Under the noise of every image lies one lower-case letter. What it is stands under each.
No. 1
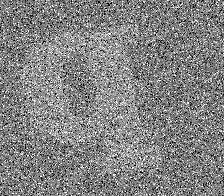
q
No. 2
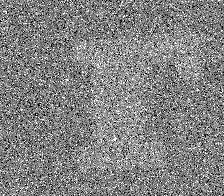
r
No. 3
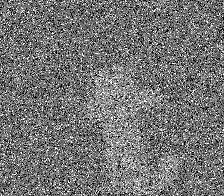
t
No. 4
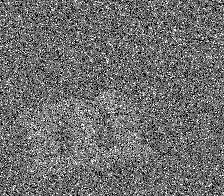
m
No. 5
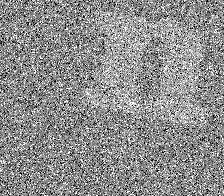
n
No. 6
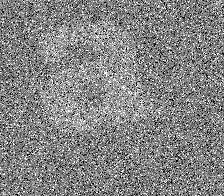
a
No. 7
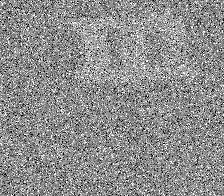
m
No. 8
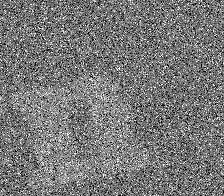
n
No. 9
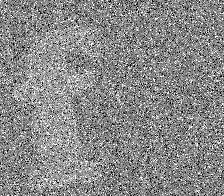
f
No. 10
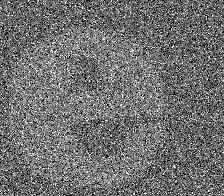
e
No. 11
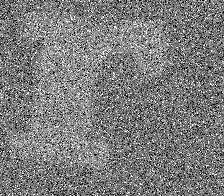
r
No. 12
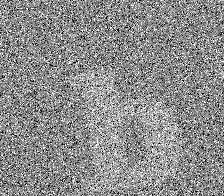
b
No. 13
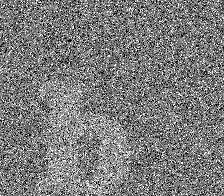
b
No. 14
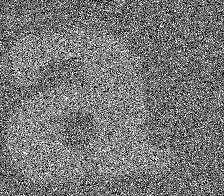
a
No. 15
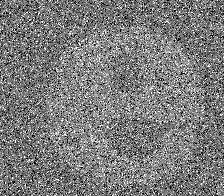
e
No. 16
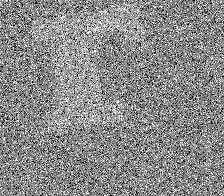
r
